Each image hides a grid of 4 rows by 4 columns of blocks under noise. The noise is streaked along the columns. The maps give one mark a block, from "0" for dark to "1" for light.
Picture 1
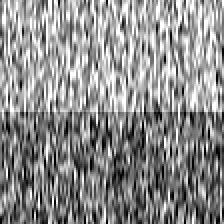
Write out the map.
1111
1111
0000
0000
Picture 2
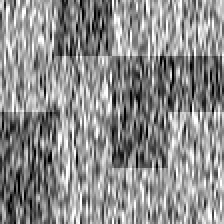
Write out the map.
1011
1100
0101
0111
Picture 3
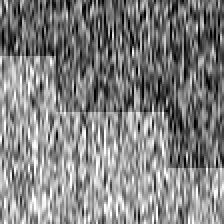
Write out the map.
0000
1000
1110
1111
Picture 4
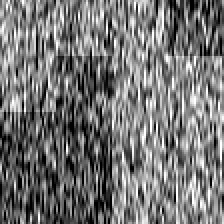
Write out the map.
1110
1011
0011
0011
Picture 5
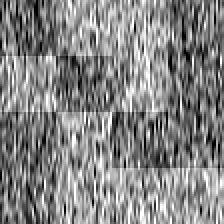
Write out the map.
0110
1010
0100
0111
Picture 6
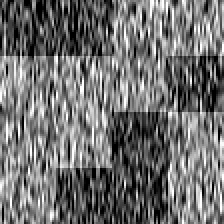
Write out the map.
0011
1110
1101
1001
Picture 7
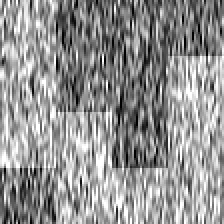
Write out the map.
1000
1001
1101
0111
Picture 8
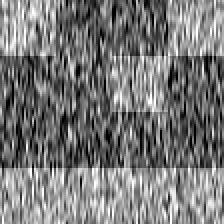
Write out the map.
1001
0010
0000
1111
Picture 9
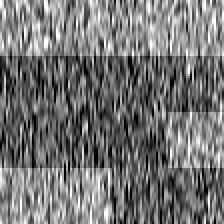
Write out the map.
1111
0000
0001
1100
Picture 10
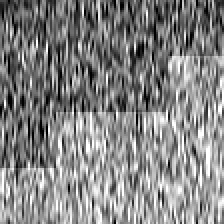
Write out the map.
0000
0001
0111
1111
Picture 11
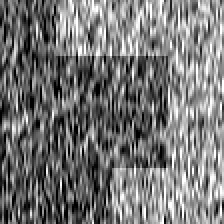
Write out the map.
0111
0001
0001
0011
